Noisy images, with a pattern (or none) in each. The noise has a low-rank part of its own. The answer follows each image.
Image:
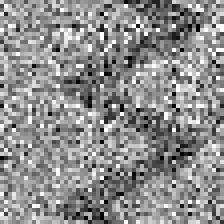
a wavy band
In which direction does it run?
top to bottom
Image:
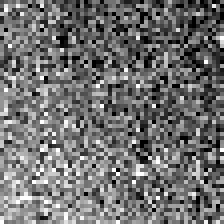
a smooth slope
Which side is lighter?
bottom left
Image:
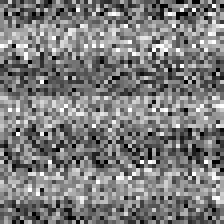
horizontal stripes
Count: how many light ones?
3
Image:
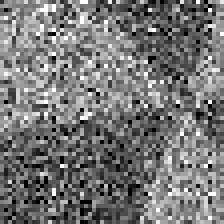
spokes from one point
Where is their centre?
middle right
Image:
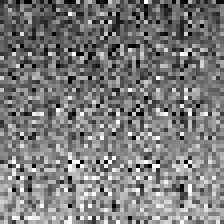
a smooth slope
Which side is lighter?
bottom
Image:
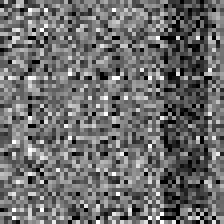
one vertical stripe
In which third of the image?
right
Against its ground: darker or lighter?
darker
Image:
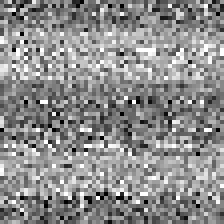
horizontal stripes
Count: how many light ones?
2
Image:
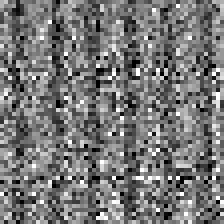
vertical stripes
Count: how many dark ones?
6
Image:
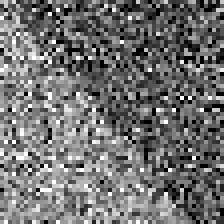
a sharp edge
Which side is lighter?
bottom left
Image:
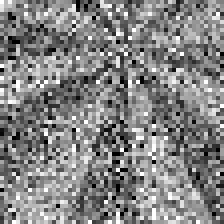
spokes from one point
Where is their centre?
top middle
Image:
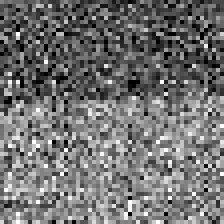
a sharp edge
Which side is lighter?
bottom
